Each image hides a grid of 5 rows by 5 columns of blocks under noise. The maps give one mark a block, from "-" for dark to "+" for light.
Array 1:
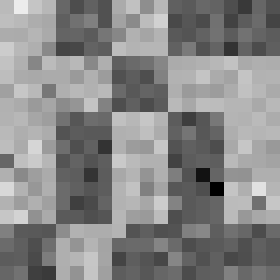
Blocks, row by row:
+-+--
++-++
+-+-+
+-+-+
-+---
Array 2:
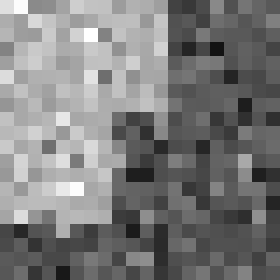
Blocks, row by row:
+++--
+++--
++---
++---
-----
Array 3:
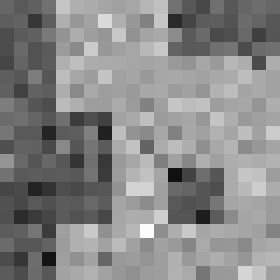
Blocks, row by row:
-++--
-++++
--+++
--+-+
-++++
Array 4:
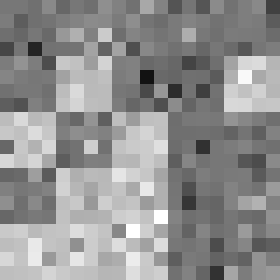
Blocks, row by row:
-----
-+--+
+-+--
-++--
+++--
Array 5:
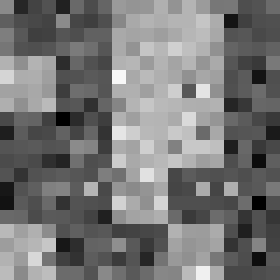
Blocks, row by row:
--++-
+-++-
--++-
--+--
+--+-
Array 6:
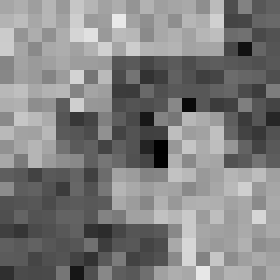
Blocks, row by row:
++++-
++---
+--+-
--+++
---++
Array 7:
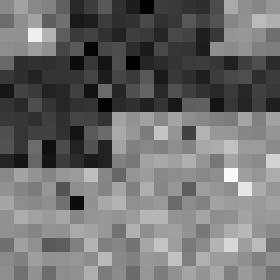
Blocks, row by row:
+---+
-----
--+++
+++++
+++++
